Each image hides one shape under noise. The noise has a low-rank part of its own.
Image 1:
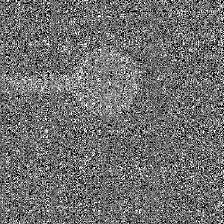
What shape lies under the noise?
lollipop
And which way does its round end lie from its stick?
right
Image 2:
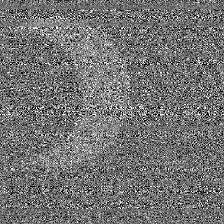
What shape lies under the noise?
crescent
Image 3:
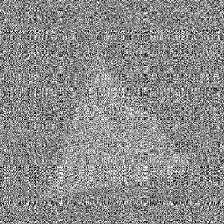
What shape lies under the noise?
triangle
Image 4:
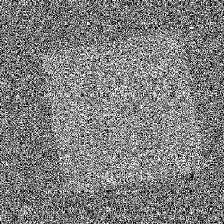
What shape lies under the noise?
square
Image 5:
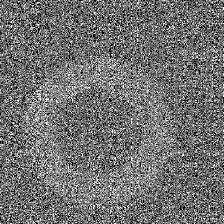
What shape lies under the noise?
ring
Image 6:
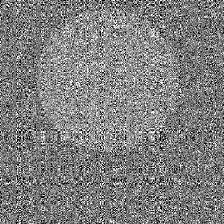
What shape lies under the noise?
disc
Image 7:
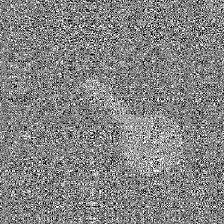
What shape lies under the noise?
lollipop
